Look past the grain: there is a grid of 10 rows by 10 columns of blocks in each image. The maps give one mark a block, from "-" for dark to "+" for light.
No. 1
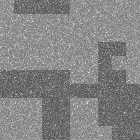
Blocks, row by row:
+ - - - - + + + + +
+ + + + + + + + + +
+ + + + + + + + + +
+ + + + + + + - - +
+ + + + + + + - + +
- - - - - + + - - +
- - - - - - - - - -
+ + + - - + + - - -
+ + + - - + + - - -
+ + + - - + + + - -
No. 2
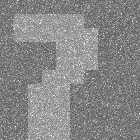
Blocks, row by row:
- - - - - - - - - -
- + + + + + - - - -
- + + + + + + - - -
- - - - + + + - - -
- - - - + + + - - -
- - - + + + - - - -
- - + + + - - - - -
- - + + + - - - - -
- - + + + - - - - -
- - + + + - - - - -
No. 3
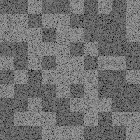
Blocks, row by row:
- - + - - + - + - +
+ + - + + - - - - +
+ + + - + + - - - +
- - + + + - + - - -
+ - + - + + - + + -
- + - + + + + - - +
+ - - - + - + - - -
- - + - - + + + - -
- + + + - - + - + +
- - - + + + - - - +
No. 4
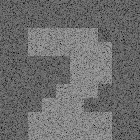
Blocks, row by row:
- - - - - - - - - -
- - - - - - - - - -
- - + + + + + - - -
- - + + + + + + - -
- - - - - + + + - -
- - - - - + + + - -
- - - - + + + - - -
- - - + + + - - - -
- - + + + + + + - -
- - + + + + + + - -
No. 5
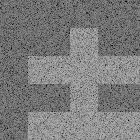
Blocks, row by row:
- - - - - - - - - -
- - - - - - - - - -
- - - - - + + - - -
- - - - - + + - - -
- - + + + + + + + +
- - + + + + + + + +
- - - - - + + - - -
- - - - - + + - - -
- - + + + + + + + +
- - + + + + + + + +
